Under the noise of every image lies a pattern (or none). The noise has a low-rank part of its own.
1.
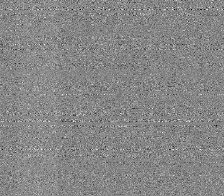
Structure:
one vertical stripe
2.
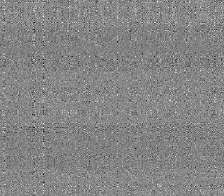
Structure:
horizontal stripes
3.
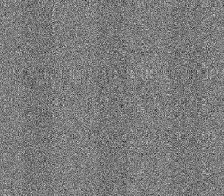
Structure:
vertical stripes
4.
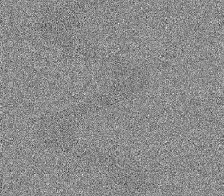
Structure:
a wavy band
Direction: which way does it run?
top to bottom
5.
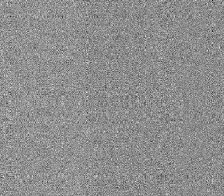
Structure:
a sharp edge
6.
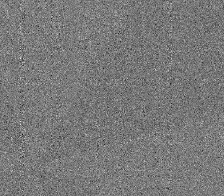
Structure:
spokes from one point
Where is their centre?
bottom left
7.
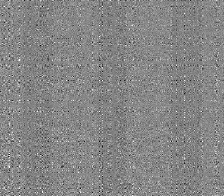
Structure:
vertical stripes
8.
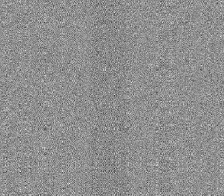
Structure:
one vertical stripe
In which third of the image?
middle
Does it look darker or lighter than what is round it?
darker
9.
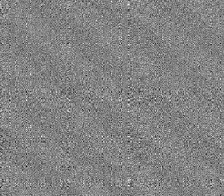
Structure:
diagonal stripes
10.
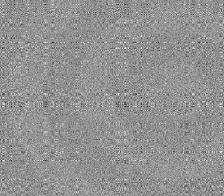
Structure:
rings round one point
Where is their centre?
middle right
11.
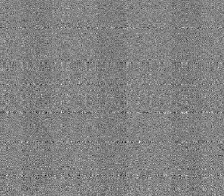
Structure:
vertical stripes
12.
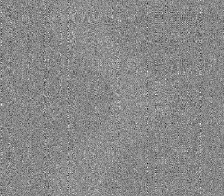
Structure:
a wavy band
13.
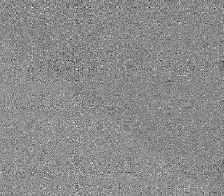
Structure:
a sharp edge
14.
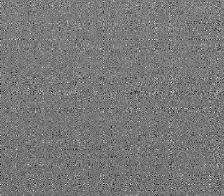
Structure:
a smooth slope
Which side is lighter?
top
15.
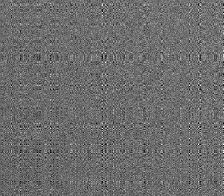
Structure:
a smooth slope
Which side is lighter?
top right
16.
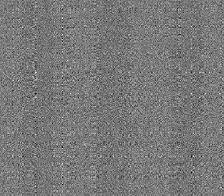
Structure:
vertical stripes
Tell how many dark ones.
3
